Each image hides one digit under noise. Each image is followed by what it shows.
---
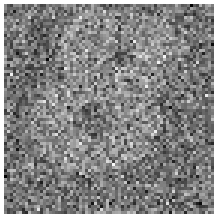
light 8
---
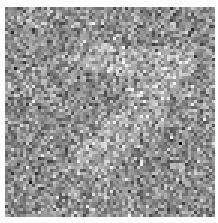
light 7
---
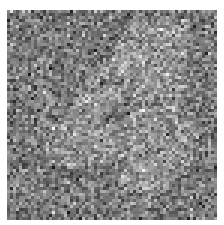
light 4
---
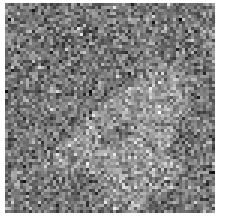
light 4
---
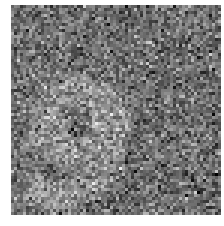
light 9
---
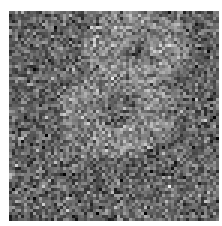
light 8
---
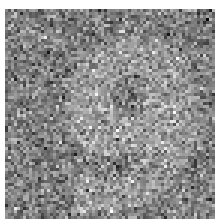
light 9
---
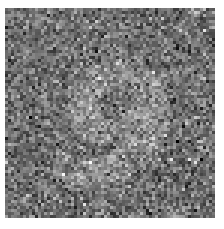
light 9
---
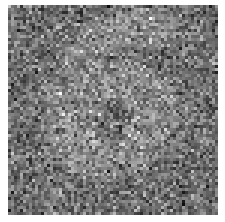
light 6
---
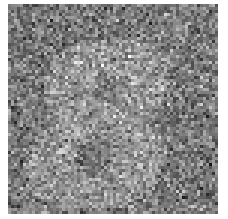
light 8
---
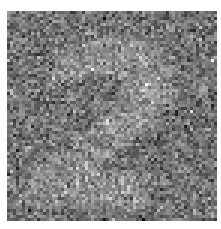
light 2
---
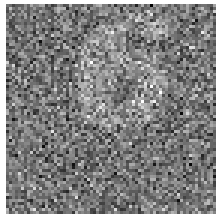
light 6
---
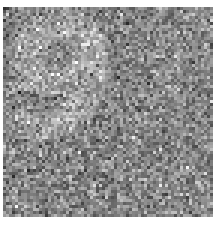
light 9
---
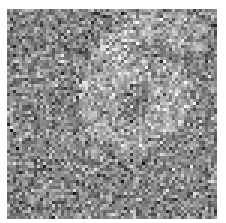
light 6
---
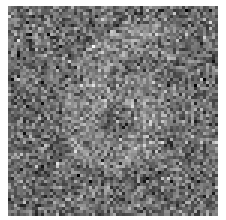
light 6
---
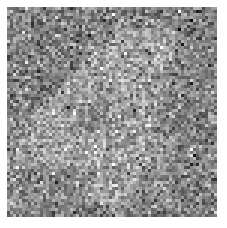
light 4
